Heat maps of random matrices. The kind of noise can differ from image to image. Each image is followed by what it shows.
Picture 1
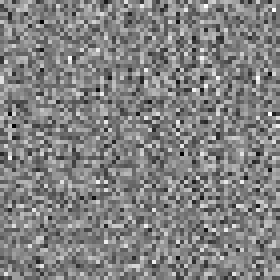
low rank plus noise
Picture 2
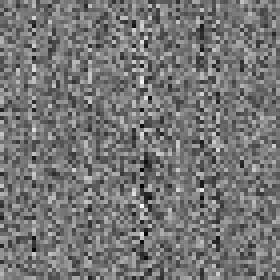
columns of uneven size
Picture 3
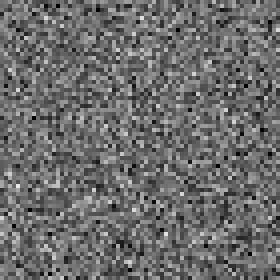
independent entries
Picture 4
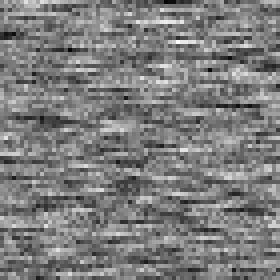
streaked along the rows
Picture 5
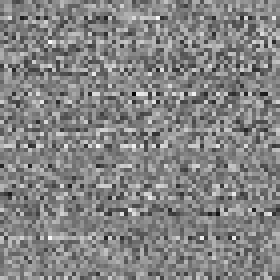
rows of uneven size
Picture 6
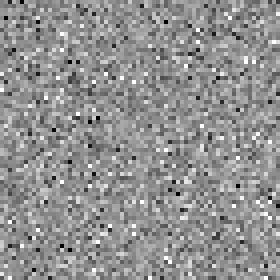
heavy tails
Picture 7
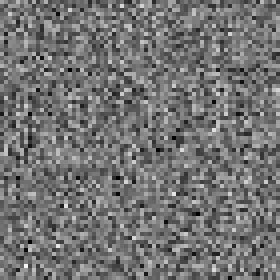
low rank plus noise
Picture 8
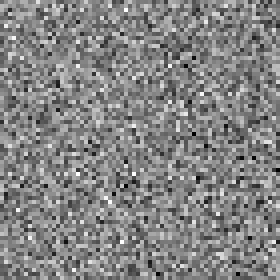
independent entries
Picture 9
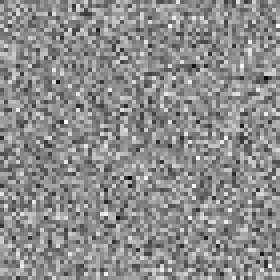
independent entries
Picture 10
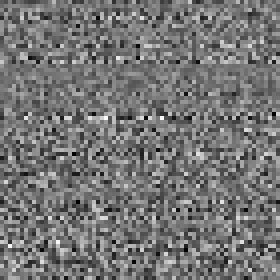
rows of uneven size
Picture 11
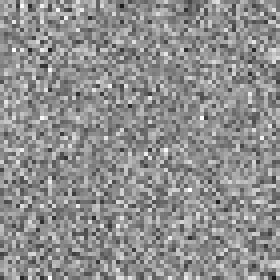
low rank plus noise
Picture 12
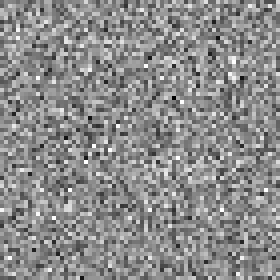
independent entries
